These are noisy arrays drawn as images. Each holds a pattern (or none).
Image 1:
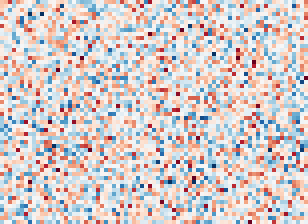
only noise
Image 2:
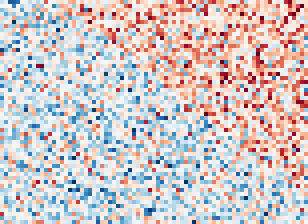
a sharp edge
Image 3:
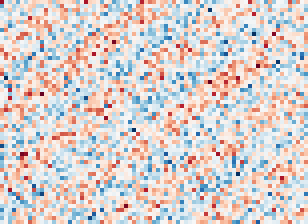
diagonal stripes
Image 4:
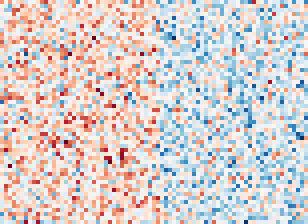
a sharp edge
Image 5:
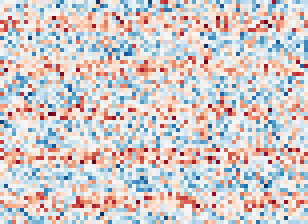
horizontal stripes
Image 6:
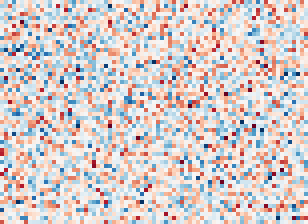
only noise
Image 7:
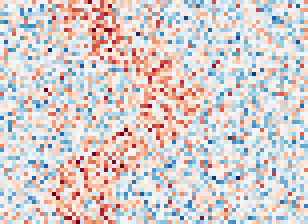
a wavy band
